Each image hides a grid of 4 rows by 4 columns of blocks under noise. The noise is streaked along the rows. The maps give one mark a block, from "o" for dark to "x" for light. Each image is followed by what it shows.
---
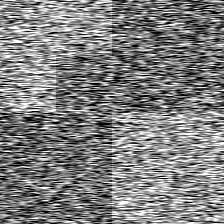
xxoo
xooo
ooxx
ooxx
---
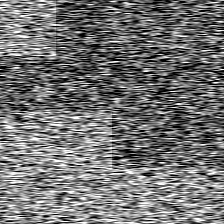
xooo
oooo
xxoo
xxxx
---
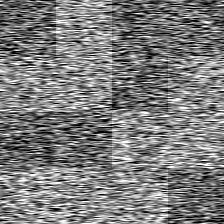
oxoo
xxox
ooxx
xxxo
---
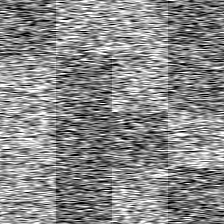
oxxo
xoxo
xoox
xoxo
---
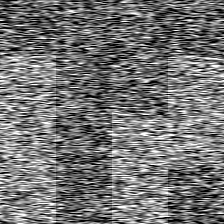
oooo
xoox
xoxx
xoxo
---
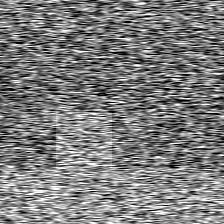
oooo
oooo
oxoo
xxxx
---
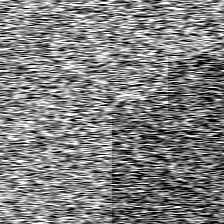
xxxx
xxxo
xxoo
xxoo
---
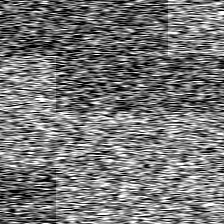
ooox
xooo
xxxx
oxxx
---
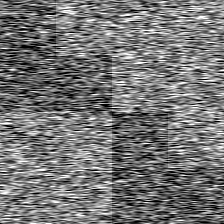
oxxx
ooxx
xxox
xxoo
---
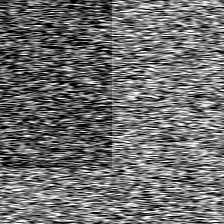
ooxx
ooxx
ooxx
xxxx
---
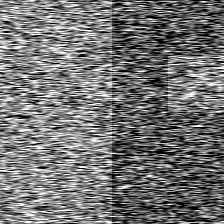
xxoo
xxox
xxoo
xxoo
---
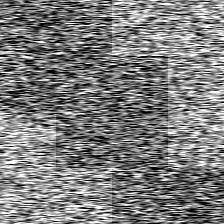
ooxx
ooox
xoox
xxoo
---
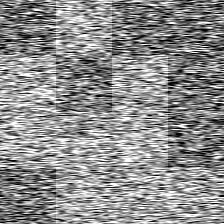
oxoo
xoxo
xxxo
oxxx
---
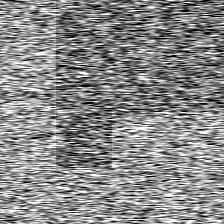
xooo
xooo
xoxx
xxxx
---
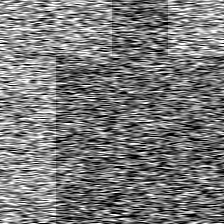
xxox
xooo
xooo
xooo
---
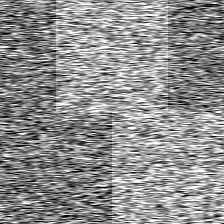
oxxo
oxxo
ooxx
ooxx
